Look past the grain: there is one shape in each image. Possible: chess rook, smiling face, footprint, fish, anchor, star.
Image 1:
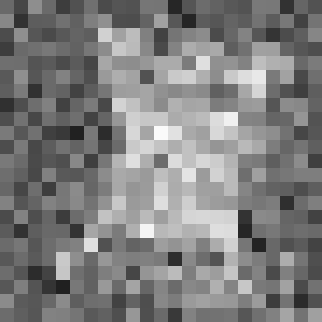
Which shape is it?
chess rook
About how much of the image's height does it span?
nearly all
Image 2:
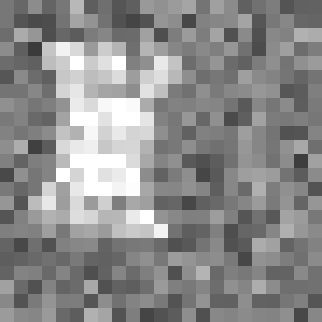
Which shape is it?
chess rook
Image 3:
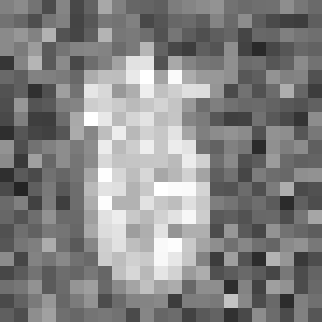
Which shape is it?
footprint
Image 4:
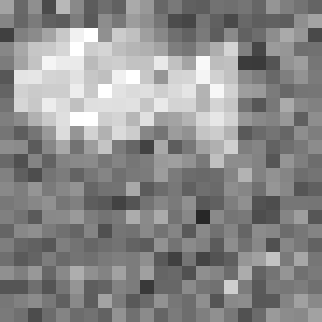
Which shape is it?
fish
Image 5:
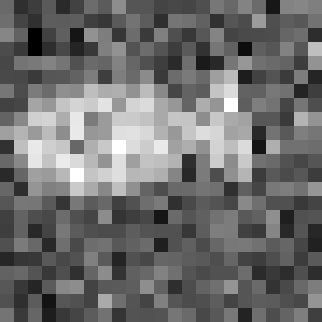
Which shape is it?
fish
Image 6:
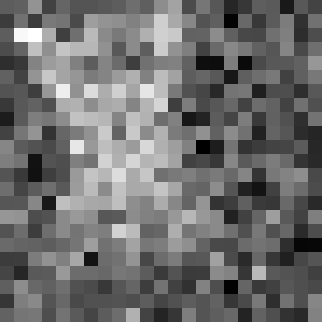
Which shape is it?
chess rook
